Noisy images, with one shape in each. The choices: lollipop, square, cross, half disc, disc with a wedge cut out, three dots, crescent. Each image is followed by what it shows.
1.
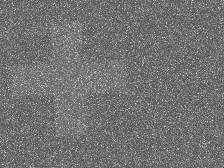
cross
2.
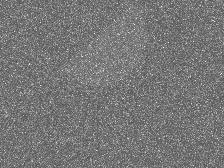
half disc
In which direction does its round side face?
down and right
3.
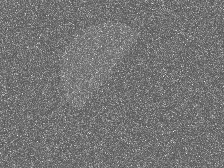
half disc
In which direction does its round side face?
up and left
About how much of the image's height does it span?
half
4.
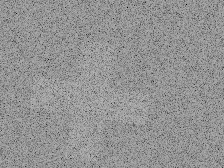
cross
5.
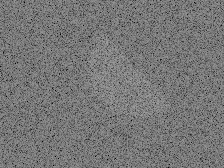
half disc
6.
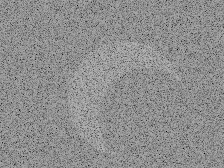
crescent
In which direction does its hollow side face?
down and right
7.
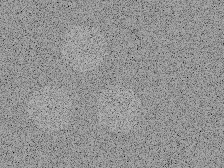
three dots
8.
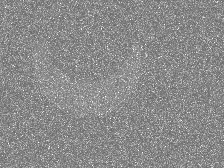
crescent
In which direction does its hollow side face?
up
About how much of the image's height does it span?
half
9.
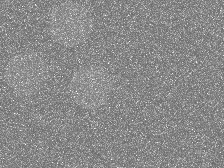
three dots
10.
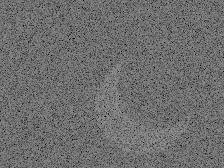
crescent
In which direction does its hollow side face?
up and right
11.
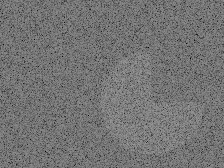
disc with a wedge cut out
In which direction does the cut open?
up and right
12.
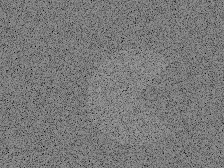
disc with a wedge cut out
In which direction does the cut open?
right
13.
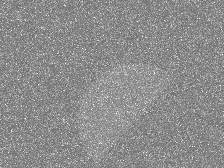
half disc
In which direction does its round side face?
up and left
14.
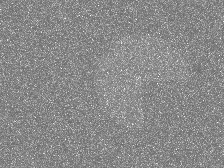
disc with a wedge cut out
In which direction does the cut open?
down and right
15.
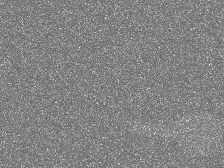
lollipop
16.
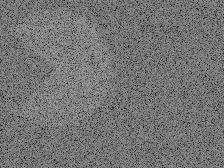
disc with a wedge cut out
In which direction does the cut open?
left
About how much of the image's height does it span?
two thirds
